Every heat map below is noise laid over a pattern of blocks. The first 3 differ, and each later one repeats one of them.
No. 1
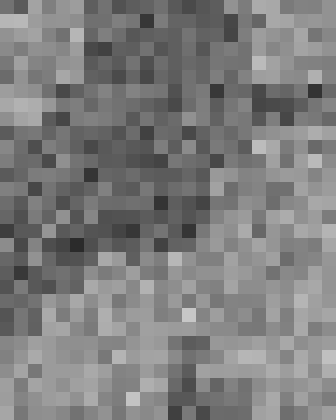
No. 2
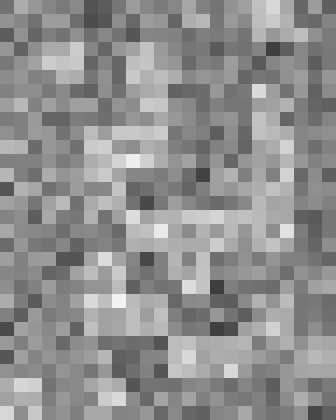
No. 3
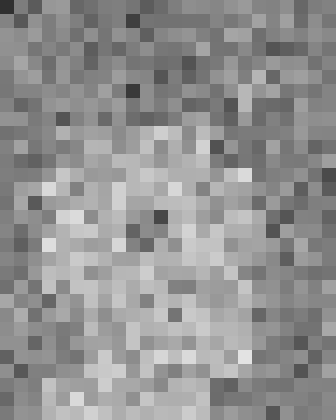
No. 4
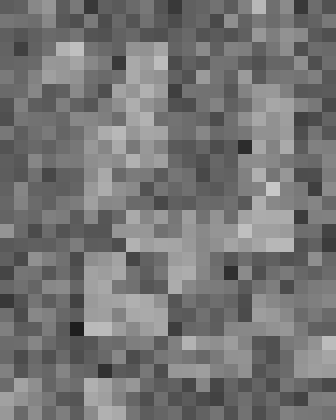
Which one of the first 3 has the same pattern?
2
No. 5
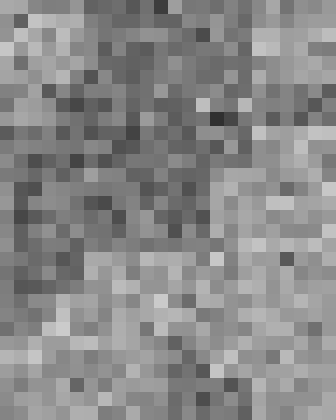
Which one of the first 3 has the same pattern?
1
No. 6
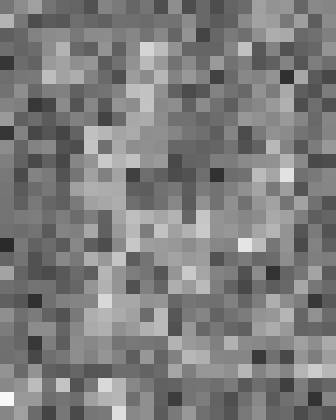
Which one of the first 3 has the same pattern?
2
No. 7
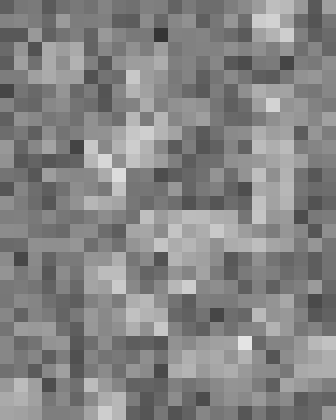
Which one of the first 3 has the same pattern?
2
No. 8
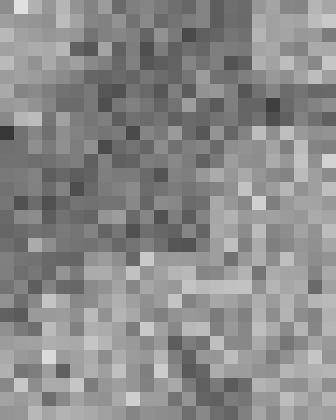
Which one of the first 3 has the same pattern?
1
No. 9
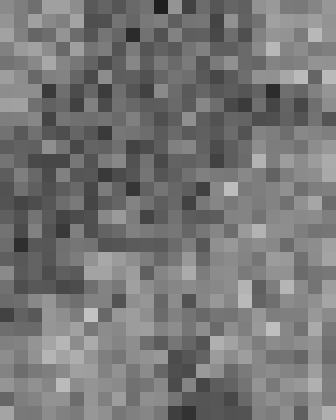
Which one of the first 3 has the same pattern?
1
